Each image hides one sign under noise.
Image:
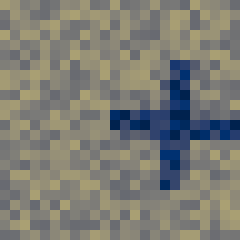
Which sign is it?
plus sign
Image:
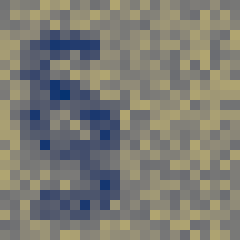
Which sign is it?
section sign
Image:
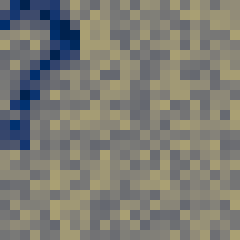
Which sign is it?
question mark
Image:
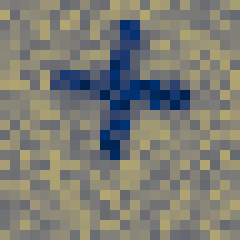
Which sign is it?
plus sign
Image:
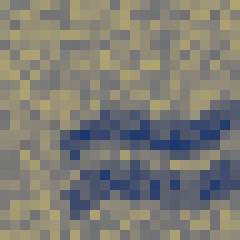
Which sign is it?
approximately sign
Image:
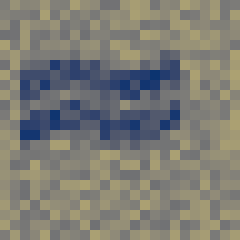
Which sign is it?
approximately sign
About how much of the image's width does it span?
two thirds
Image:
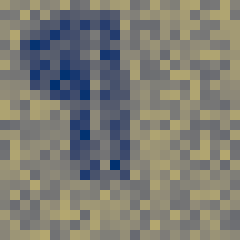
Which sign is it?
pilcrow
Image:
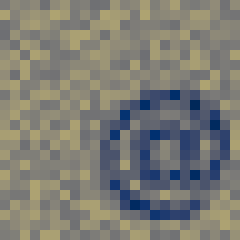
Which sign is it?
at sign
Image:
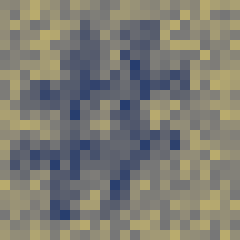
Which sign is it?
hash sign
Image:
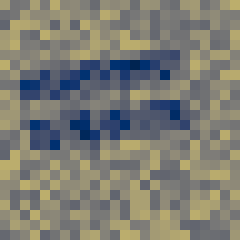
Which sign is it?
equals sign
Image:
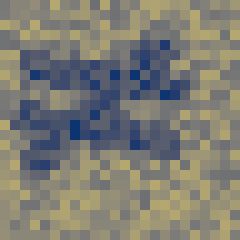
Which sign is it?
not-equal sign
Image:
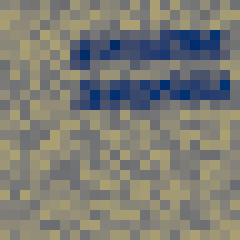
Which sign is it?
equals sign
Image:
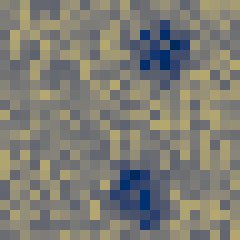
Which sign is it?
colon
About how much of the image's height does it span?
nearly all
